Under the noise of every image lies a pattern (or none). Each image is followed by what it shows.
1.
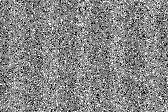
vertical stripes
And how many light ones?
5
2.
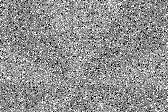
spokes from one point
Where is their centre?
bottom middle
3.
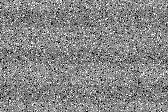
horizontal stripes
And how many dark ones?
3
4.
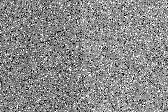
a sharp edge
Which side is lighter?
right
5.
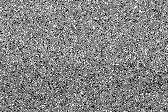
a sharp edge
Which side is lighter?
top
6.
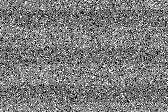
horizontal stripes
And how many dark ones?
3
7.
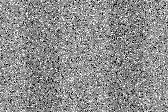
vertical stripes
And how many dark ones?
2
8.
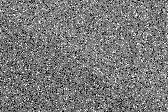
a sharp edge
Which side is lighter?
top right
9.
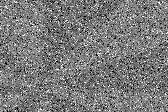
spokes from one point
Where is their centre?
bottom left
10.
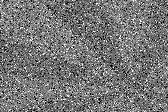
spokes from one point
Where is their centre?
bottom right
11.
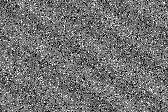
diagonal stripes
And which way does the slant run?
top left to bottom right
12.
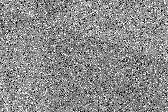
spokes from one point
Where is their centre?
top left
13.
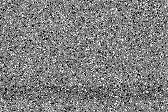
one horizontal stripe
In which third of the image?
bottom
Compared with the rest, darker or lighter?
darker
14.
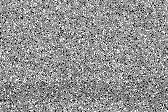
one horizontal stripe
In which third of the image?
bottom
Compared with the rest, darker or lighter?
darker
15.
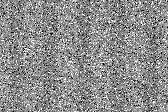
vertical stripes
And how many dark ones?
5
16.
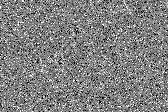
only noise
